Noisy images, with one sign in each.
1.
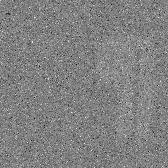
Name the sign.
pilcrow
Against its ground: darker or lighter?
lighter
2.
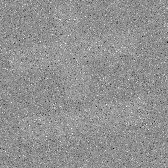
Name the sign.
plus-minus sign
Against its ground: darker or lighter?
lighter
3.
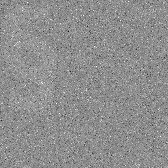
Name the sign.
section sign
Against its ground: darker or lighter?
lighter
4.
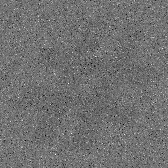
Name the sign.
hash sign
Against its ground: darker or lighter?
darker
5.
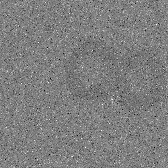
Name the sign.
infinity sign
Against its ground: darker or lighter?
darker
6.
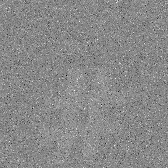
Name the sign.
hash sign
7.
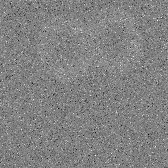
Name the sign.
infinity sign
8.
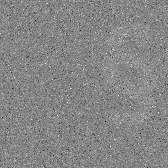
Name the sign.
section sign
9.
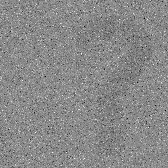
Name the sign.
question mark
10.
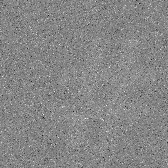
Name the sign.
hash sign
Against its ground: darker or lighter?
lighter
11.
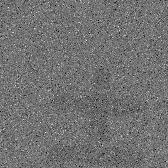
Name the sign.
plus-minus sign
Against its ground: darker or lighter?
darker
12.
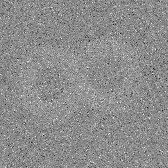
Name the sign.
infinity sign
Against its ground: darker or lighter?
lighter
